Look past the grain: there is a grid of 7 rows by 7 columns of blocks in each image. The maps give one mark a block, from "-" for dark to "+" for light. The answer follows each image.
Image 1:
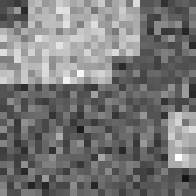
- + + + + - -
+ + + + + - -
+ + + + - - -
- - - - - - -
- - - - - - +
- - - - - - +
- - - - - - -
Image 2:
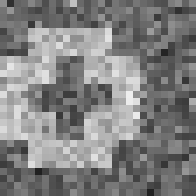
- - - - - - -
- + + + - - -
+ + - + + - -
+ - - - + - -
+ + - + + - -
- + + + - - -
- - - - - - -
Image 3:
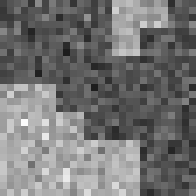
- - - - + + -
- - - - + - -
- - - - - - -
+ + - - - - -
+ + + - - - -
+ + + + + - -
+ + + + + - -
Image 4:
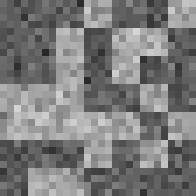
- - - + - - +
- - + - + + -
- - + - + - -
+ + + - - + -
+ + + + + - +
- - - + - + -
- + + - - - -
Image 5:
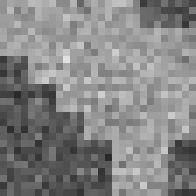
+ + + + + - -
+ + + + + + +
- + + + + + +
- - + + + + +
- - - + + + +
- - - - + + -
- - - - + + -
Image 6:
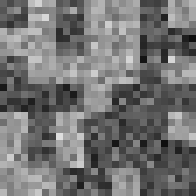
- + - + + - +
+ + - + + - -
- + + + + - +
- - - + - - -
+ - + - - - +
+ - + - - - -
+ + - - + - -
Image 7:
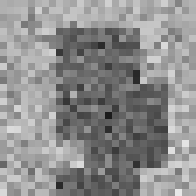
+ + + + + + +
+ + - - - + +
+ + - - - + +
+ + - - - - +
+ + - - - - +
+ + + - - - +
+ + - - - + +
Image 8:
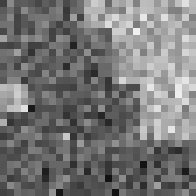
- - - + + + +
- - - - + + +
- - - - + + +
+ - - - - + +
- - - - - + +
- - - - - - -
- - - - - - -
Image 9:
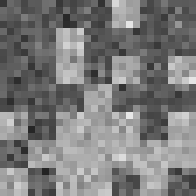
- - - - + - -
- - + - - - -
- - + - + - +
- - - + - - -
+ - + + + - +
- + + + + + +
+ - + + - + -
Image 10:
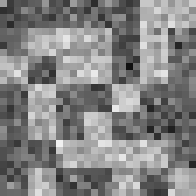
- - - - - + +
- + + + - + -
+ - + + - + -
- + - - + - -
- + - + - - -
- - + + + + -
- + - - + - +
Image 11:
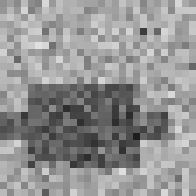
+ + + + + + +
+ + + + + + +
+ + + + + + +
+ - - - - + +
- - - - - - +
+ - - - - + +
+ + + + + + +
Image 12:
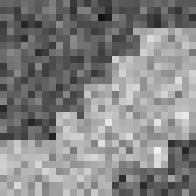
- - - - - - -
- - - - - + +
- - - - + + +
- - - + + + +
- - + + + + +
+ + + + + + -
+ + + + - - -
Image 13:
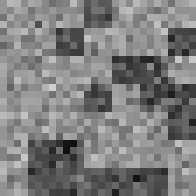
+ + + - + + +
+ + - + + + -
+ + + + - - +
+ + + - + - -
+ + + + + + -
+ - - + + + +
+ - - - - - +
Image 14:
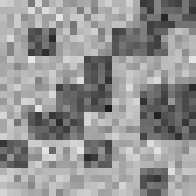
+ + + + + - -
+ - + + - - +
+ + + - + + +
+ + - - + - -
+ - - + + - -
- + + - + + +
+ + + + + - +
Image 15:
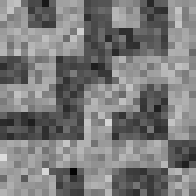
+ - + - + - +
+ + + - - - +
- + - - + + +
+ + - + + - +
- - - + - - +
+ + + + + + -
+ + - + - - +
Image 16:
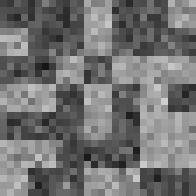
- - - + - - +
+ - - + - - -
- - + - + + +
+ + - + - + -
- - - + - + +
+ + - - - + +
+ - - + + - -
